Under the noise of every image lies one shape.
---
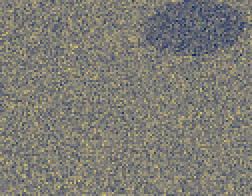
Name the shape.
ellipse
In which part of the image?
top right
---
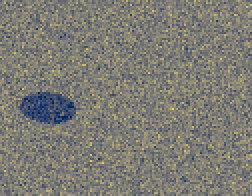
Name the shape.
ellipse
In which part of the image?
middle left
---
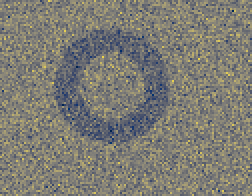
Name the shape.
ring
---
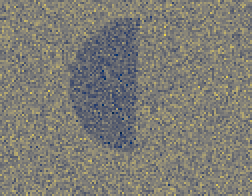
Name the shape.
half disc
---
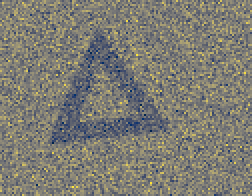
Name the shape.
triangle frame
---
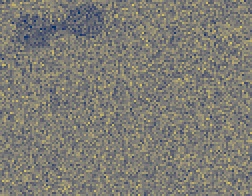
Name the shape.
dumbbell
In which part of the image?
top left
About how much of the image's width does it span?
a third
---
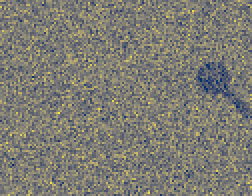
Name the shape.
lollipop
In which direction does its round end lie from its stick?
up and left
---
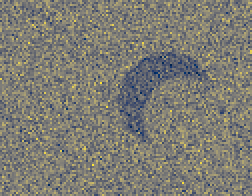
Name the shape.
crescent
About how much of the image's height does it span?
half
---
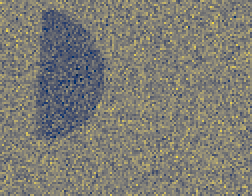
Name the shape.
half disc
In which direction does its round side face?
right
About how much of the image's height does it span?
two thirds
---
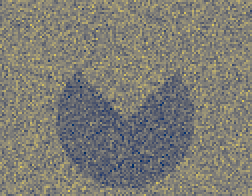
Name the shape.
disc with a wedge cut out
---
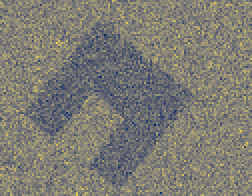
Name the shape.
square with a notch
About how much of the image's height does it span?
nearly all
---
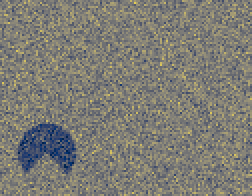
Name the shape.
disc with a wedge cut out
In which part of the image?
bottom left
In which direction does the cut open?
down
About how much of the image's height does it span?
a quarter
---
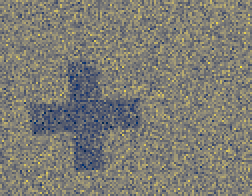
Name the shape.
cross
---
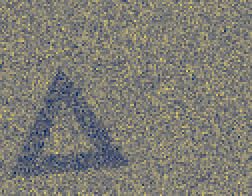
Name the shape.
triangle frame
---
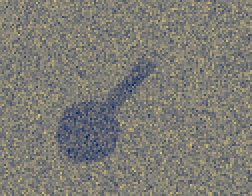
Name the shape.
lollipop
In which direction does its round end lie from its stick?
down and left
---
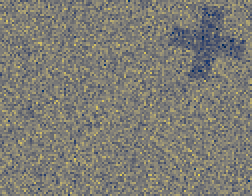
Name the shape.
cross
